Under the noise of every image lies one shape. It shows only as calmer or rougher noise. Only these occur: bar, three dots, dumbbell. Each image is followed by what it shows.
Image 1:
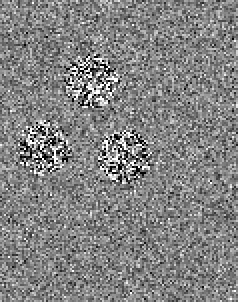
three dots
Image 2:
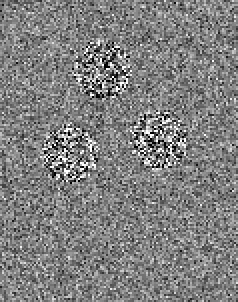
three dots
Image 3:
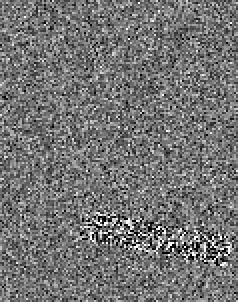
bar
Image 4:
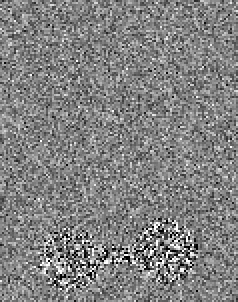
dumbbell
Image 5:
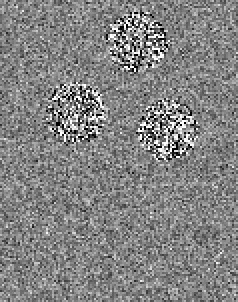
three dots
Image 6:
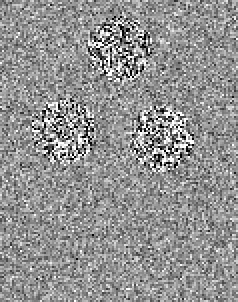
three dots
